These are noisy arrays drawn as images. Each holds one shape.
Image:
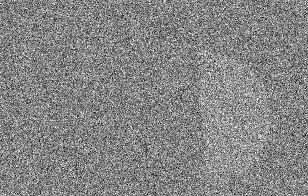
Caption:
light half disc
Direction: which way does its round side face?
right
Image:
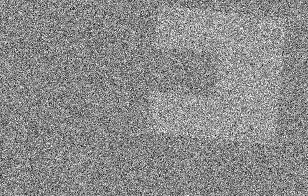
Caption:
light square with a notch
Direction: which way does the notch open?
left
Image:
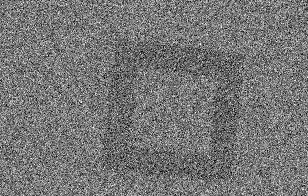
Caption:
dark square frame
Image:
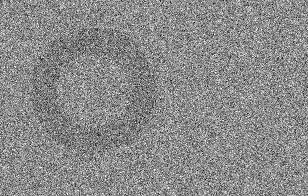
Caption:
dark ring
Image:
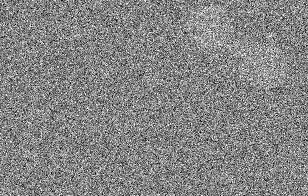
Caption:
light dumbbell, top right
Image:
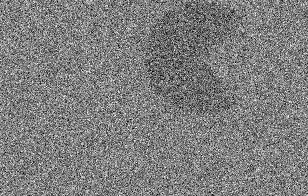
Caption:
dark disc with a wedge cut out
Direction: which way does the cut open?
right
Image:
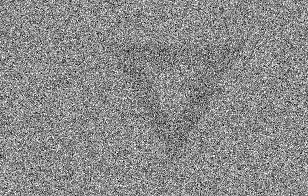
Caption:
dark triangle frame
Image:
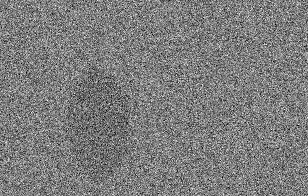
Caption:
dark ellipse
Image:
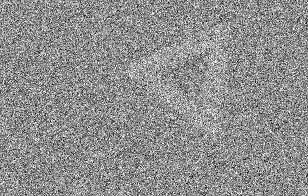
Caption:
light triangle frame
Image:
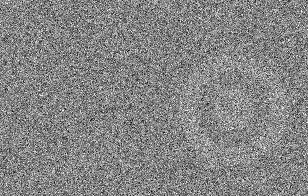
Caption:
light bullseye
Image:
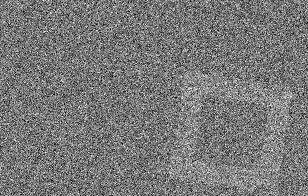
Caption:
light square frame
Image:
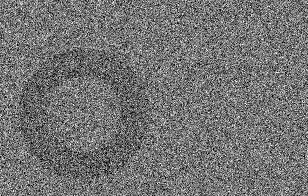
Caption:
dark ring
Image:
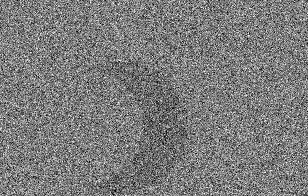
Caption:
dark crescent
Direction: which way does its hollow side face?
left
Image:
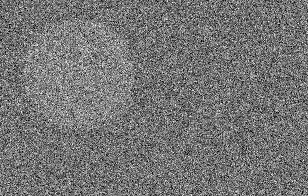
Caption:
light disc
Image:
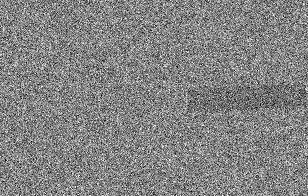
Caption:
dark bar, middle right
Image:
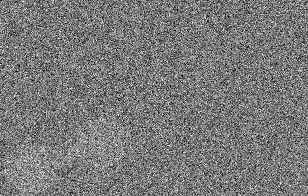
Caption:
light dumbbell, bottom left
